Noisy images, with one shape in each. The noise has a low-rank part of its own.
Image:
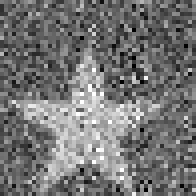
star
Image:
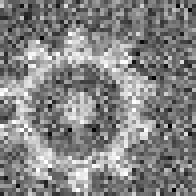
gear
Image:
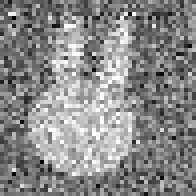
rabbit's head
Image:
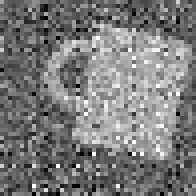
cup
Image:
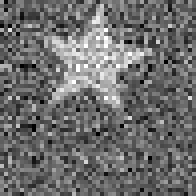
star
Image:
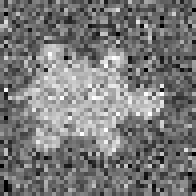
turtle
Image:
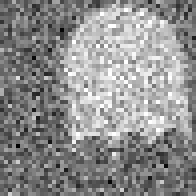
ghost
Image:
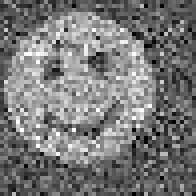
smiling face
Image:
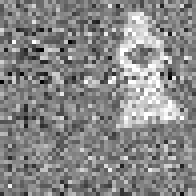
chess bishop
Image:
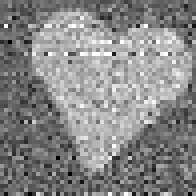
heart
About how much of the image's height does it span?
nearly all
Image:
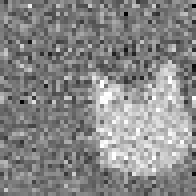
cat's head
